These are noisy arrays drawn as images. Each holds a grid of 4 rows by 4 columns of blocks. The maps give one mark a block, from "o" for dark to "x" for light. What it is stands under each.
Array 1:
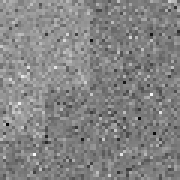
x x o o
x x o o
x o o o
o o o o
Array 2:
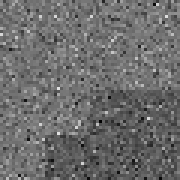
x x x x
x x x x
x x o o
x o o o
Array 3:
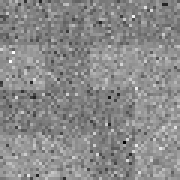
o o o o
x o x x
o o o x
x x o x
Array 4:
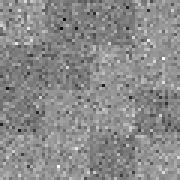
x o o x
o o x x
o x x o
x x o x
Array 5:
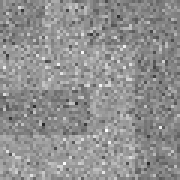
o x o o
x x x o
o o x o
x x x o
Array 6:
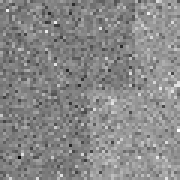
o o o x
o o o x
o o x x
o o x x
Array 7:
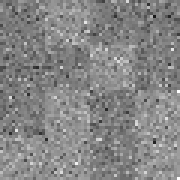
o x o o
o o x o
o x o x
x x o x
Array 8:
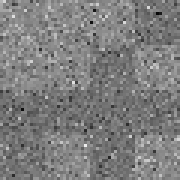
x x x o
x x o x
o o o o
o x o x
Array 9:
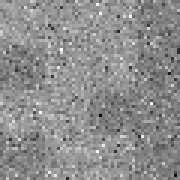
x x x o
o x x o
x x o o
o x x o
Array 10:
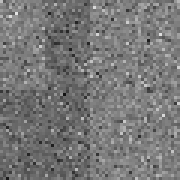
x o x x
x o x x
o o x x
o o x x
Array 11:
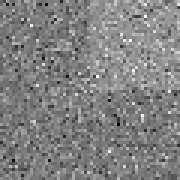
o o x x
o o x x
o o o o
o o o o
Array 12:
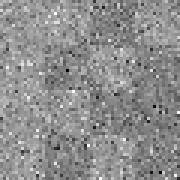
x x o x
x o x o
x x o o
x o x o
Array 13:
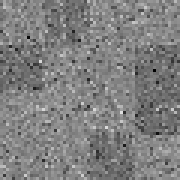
x o x x
o x x o
x x x o
x x o x
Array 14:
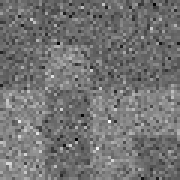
o o o o
o x o o
x o x x
x o x o
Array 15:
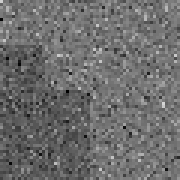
x x x x
o x x x
o o x x
o o x x
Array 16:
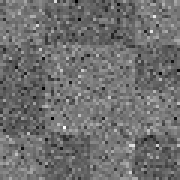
x o o x
o x x o
o x x x
x o x o
